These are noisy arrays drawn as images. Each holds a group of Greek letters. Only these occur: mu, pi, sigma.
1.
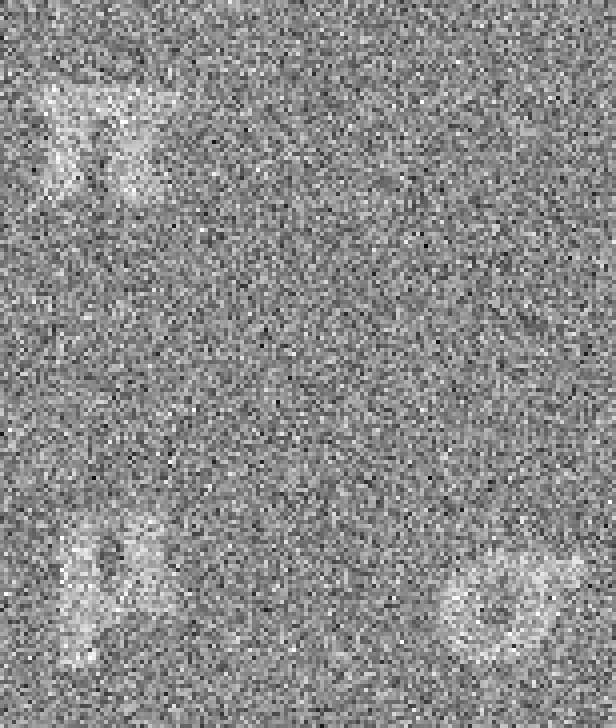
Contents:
top left: pi; bottom left: mu; bottom right: sigma
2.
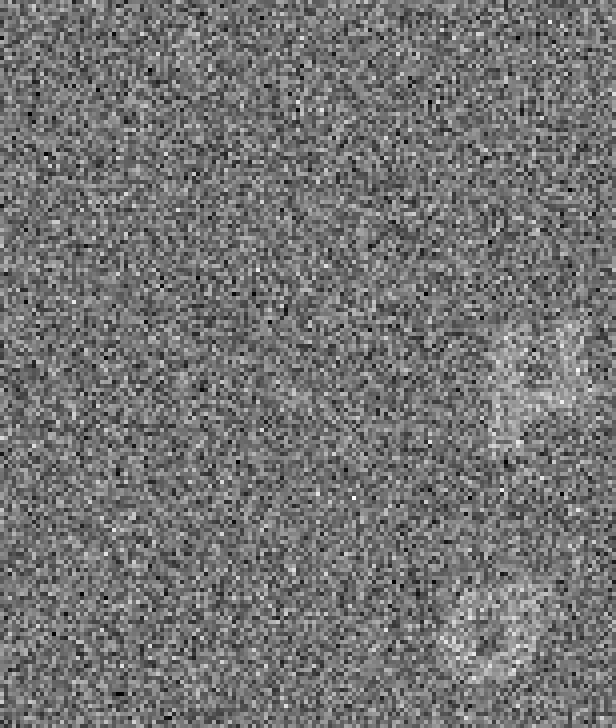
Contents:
middle right: mu; bottom right: sigma
